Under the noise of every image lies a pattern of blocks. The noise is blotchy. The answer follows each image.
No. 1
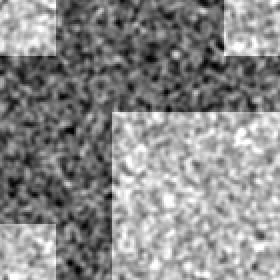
mirrored about the diagonal from the top left
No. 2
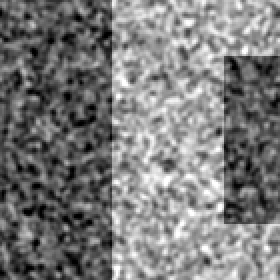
top and bottom mirror each other
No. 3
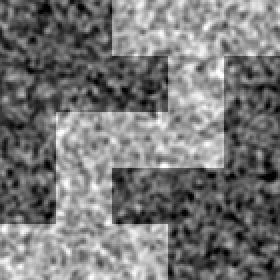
the same after a half turn
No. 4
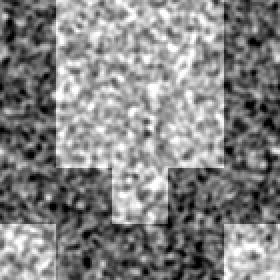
left and right mirror each other
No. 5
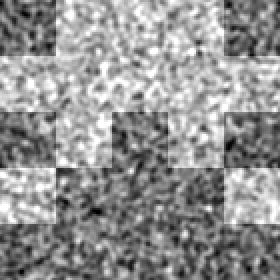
left and right mirror each other
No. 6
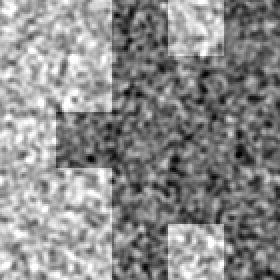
top and bottom mirror each other
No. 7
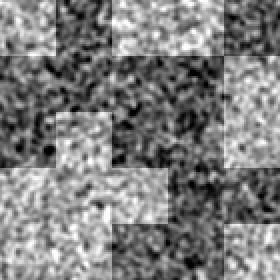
mirrored about the diagonal from the bottom left
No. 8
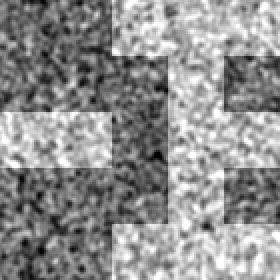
top and bottom mirror each other
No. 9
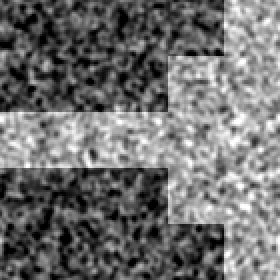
top and bottom mirror each other
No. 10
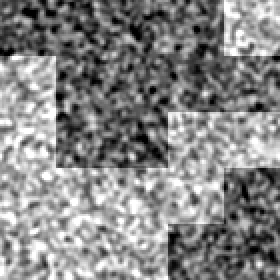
no symmetry
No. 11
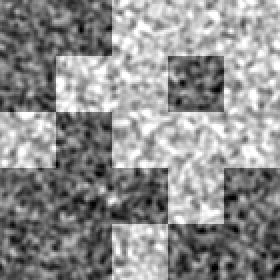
mirrored about the diagonal from the bottom left
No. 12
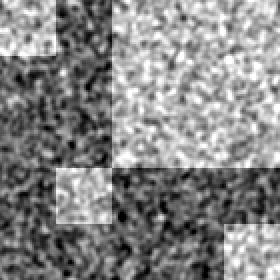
mirrored about the diagonal from the bottom left
